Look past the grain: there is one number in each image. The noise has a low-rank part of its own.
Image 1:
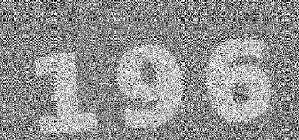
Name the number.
196
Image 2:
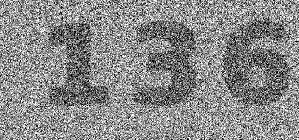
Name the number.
136
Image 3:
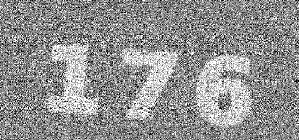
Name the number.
176
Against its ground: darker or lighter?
lighter
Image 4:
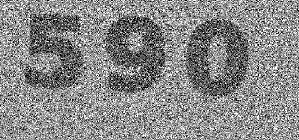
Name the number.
590
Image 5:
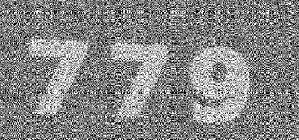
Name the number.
779
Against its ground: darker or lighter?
lighter
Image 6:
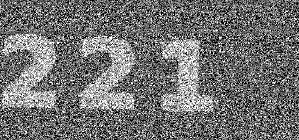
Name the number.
221
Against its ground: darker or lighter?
lighter
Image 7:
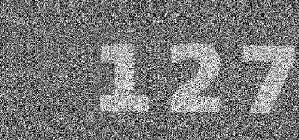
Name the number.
127
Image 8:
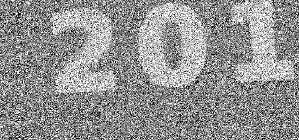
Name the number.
201
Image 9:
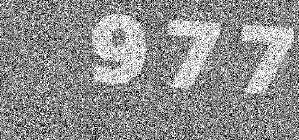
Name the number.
977
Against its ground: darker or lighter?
lighter
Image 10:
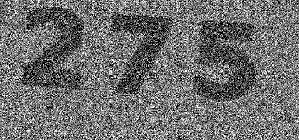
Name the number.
275
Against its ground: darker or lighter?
darker
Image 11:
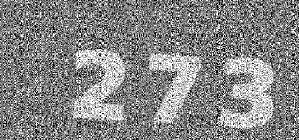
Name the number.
273
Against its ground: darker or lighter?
lighter
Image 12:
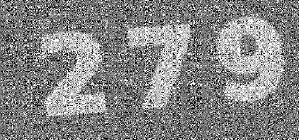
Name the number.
279
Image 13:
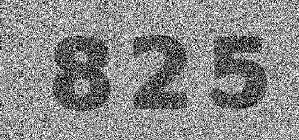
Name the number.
825
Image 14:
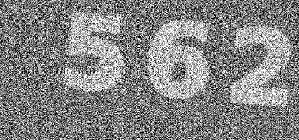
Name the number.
562
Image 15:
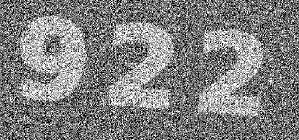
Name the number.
922
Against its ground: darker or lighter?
lighter
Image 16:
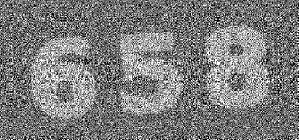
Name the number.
658
